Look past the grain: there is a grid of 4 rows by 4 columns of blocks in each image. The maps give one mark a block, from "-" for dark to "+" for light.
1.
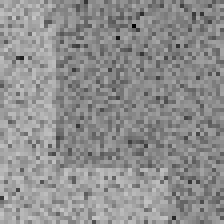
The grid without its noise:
+ - - -
+ - - -
+ - - -
+ + + -
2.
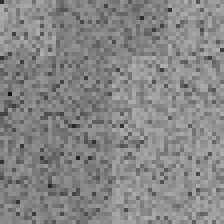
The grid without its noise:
+ - - +
- - + +
- - + +
- - + +
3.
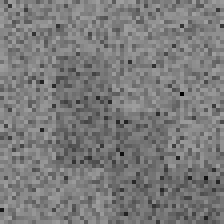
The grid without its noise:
+ + + +
+ - + +
+ - - +
+ + - -
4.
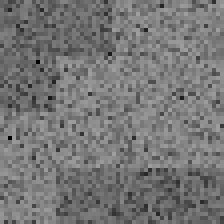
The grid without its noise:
- - + +
- + + +
+ + + +
+ - - -
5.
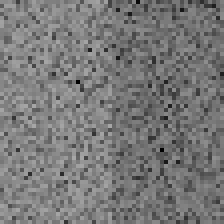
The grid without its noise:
+ + - -
+ + - -
+ + - -
+ + - -
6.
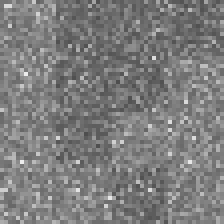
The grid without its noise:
+ - - -
+ - - +
+ - + +
+ + - +
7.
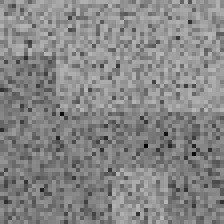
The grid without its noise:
+ + + +
- + + +
- - - -
- - + -
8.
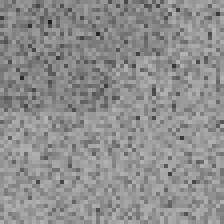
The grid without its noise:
- - - +
- - + +
+ + + +
+ + + +
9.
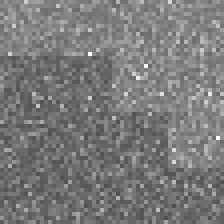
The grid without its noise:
+ + + +
- - + +
- - - +
- - - -
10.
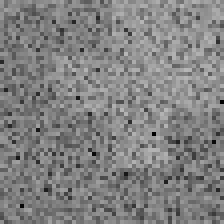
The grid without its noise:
- - + +
- + + +
- - + -
- - - -
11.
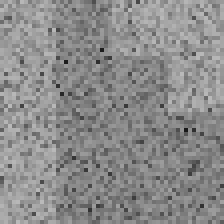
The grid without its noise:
+ - + +
+ - - +
+ - - -
+ - - -
